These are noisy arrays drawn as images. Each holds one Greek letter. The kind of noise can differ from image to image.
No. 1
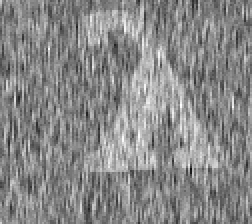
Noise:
streaked along the columns
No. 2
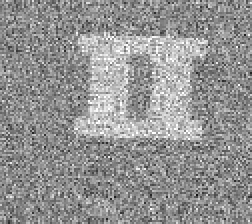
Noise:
low rank plus noise
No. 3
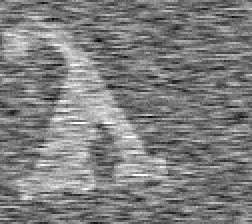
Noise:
streaked along the rows
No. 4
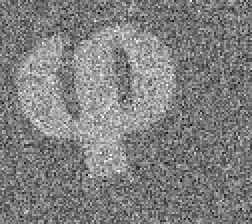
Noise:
independent entries
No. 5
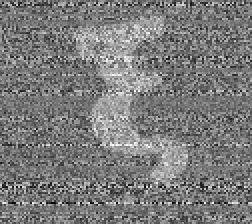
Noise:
rows of uneven size
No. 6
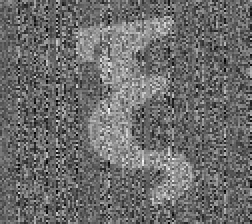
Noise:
columns of uneven size
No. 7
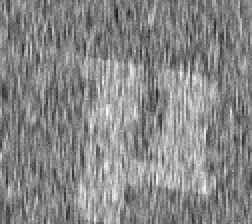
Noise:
streaked along the columns
